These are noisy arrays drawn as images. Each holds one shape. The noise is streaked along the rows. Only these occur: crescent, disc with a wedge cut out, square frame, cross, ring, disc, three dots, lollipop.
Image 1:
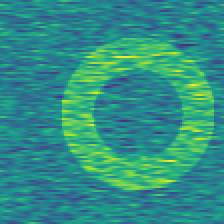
ring
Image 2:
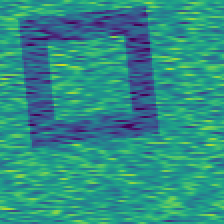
square frame
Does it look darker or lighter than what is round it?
darker
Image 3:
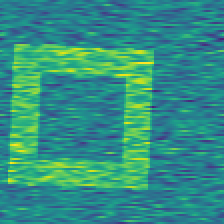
square frame
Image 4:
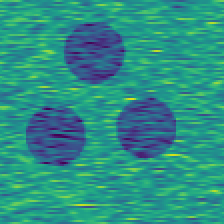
three dots
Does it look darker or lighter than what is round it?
darker
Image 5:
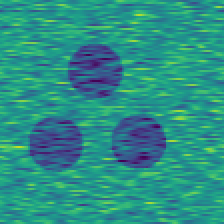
three dots
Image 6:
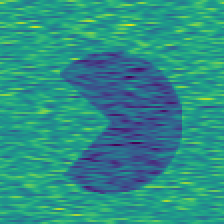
disc with a wedge cut out
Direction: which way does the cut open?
left
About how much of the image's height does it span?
two thirds
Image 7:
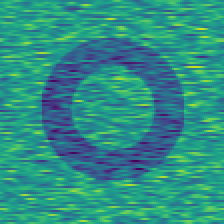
ring
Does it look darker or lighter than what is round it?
darker
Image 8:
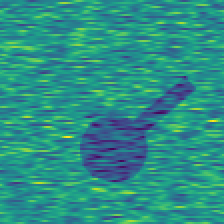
lollipop
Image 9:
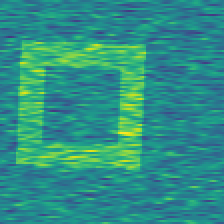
square frame
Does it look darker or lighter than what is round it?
lighter
